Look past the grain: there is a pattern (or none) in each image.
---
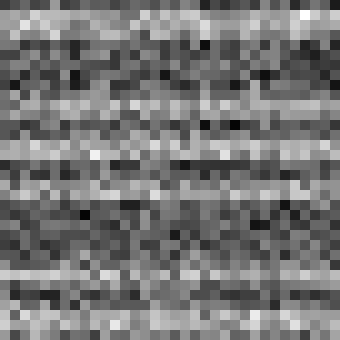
bands of rows
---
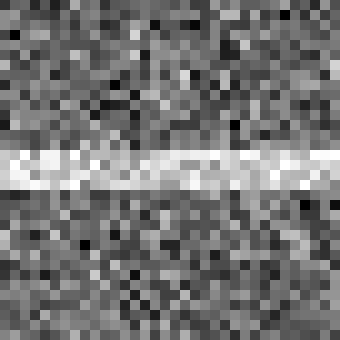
one band of rows
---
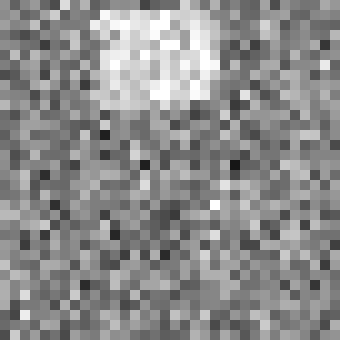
one block
